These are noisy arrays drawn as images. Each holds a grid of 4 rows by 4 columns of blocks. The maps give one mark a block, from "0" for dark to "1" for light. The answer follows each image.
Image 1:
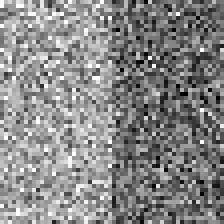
1 1 0 0
1 1 0 0
1 1 0 0
1 1 0 0
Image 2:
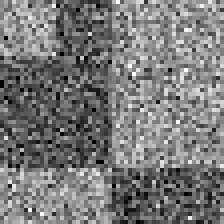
1 0 1 1
0 0 1 1
0 0 1 1
1 1 0 0
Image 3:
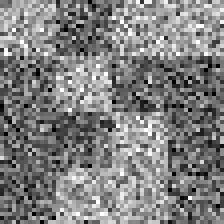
1 0 1 1
0 1 0 0
0 0 1 0
0 1 1 0
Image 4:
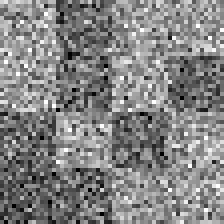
1 0 1 1
1 0 1 0
0 1 0 1
0 0 1 1
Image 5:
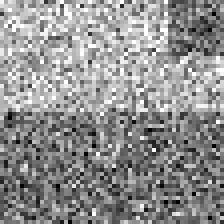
1 1 1 0
1 1 1 1
0 0 0 0
0 0 0 0
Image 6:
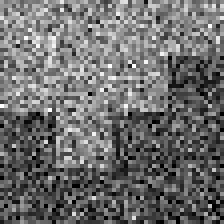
1 1 1 1
1 1 1 0
0 1 0 0
0 0 0 0
